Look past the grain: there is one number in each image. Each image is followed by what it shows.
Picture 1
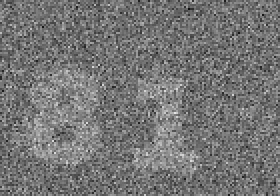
81
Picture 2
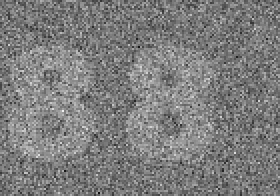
88
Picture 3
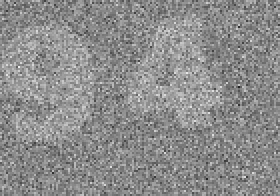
94
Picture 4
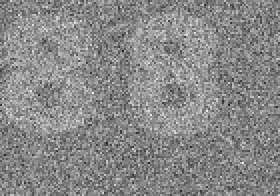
88
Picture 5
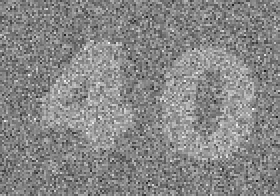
40
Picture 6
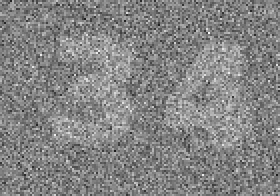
34
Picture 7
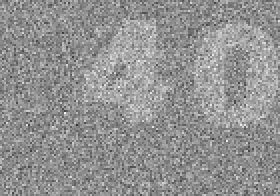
40
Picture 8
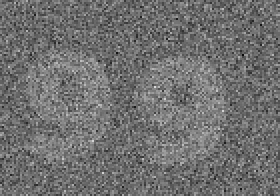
99
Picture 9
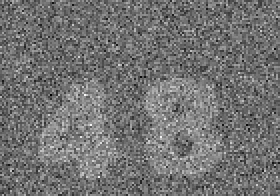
48
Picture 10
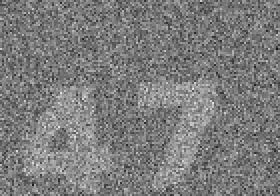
47
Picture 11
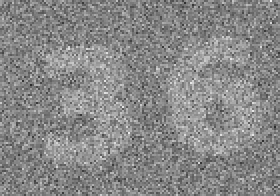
36
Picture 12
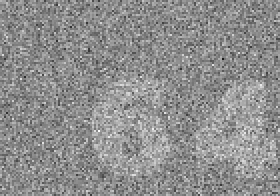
64
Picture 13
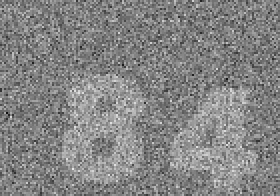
84
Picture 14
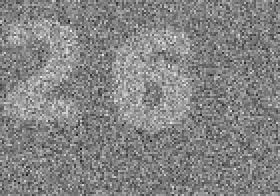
26
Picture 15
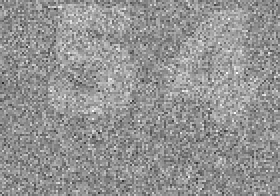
54
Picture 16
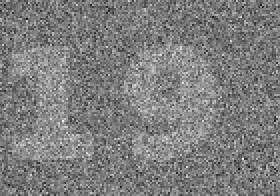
19
